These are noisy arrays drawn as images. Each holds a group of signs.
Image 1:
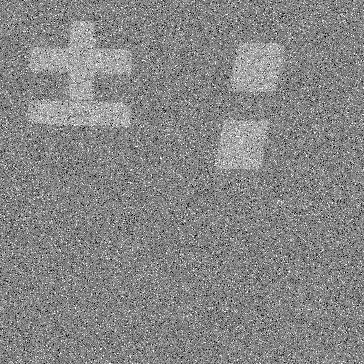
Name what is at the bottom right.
nothing
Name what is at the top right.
colon
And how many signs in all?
2
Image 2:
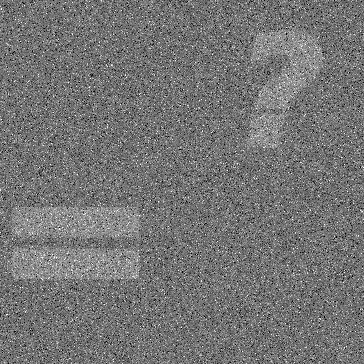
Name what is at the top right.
question mark
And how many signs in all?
2
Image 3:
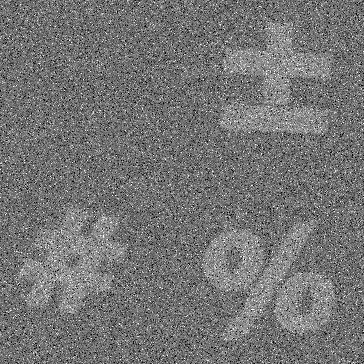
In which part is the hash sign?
bottom left
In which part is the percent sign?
bottom right
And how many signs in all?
3
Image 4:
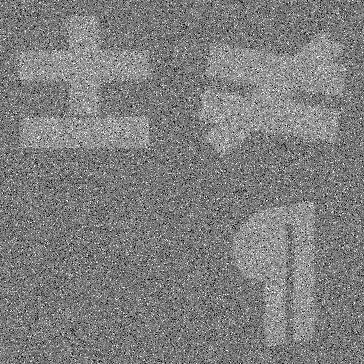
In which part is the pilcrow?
bottom right
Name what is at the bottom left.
nothing
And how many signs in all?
3
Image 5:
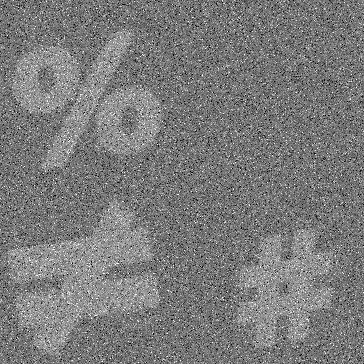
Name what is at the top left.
percent sign
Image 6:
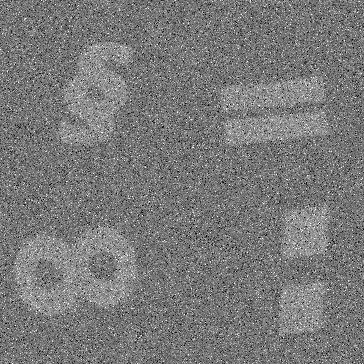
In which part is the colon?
bottom right
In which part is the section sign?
top left
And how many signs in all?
4
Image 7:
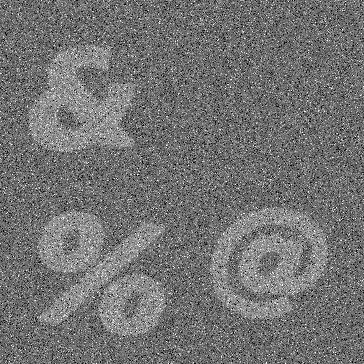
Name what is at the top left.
ampersand
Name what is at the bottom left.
percent sign
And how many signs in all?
3
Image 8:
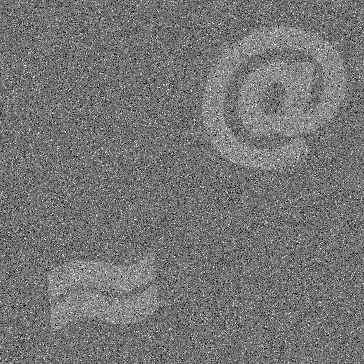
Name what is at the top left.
nothing
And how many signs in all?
2
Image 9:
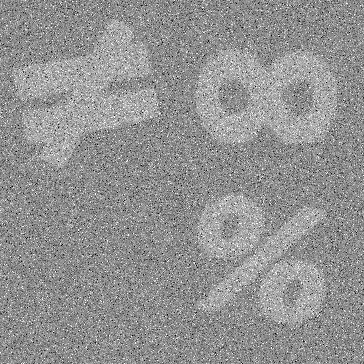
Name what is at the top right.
infinity sign
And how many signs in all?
3
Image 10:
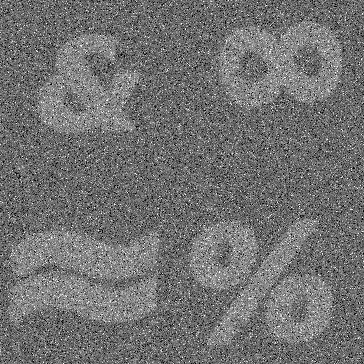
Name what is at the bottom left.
approximately sign
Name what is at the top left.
ampersand
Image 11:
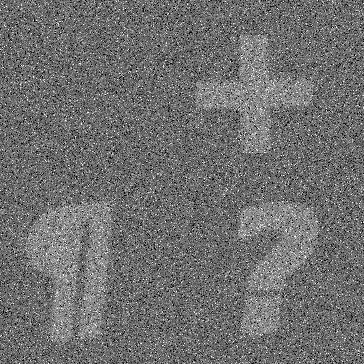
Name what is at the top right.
plus sign
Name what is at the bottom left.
pilcrow
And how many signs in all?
3
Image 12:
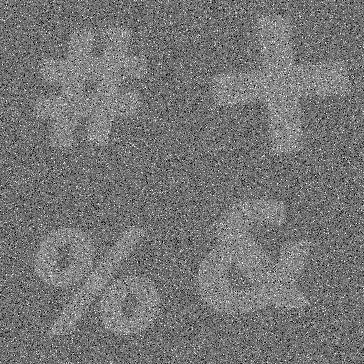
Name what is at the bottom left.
percent sign
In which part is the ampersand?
bottom right
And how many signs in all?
4
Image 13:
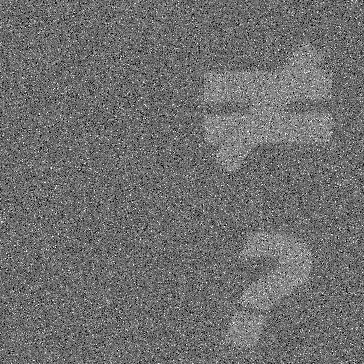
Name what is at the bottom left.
nothing
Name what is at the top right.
not-equal sign
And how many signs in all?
2
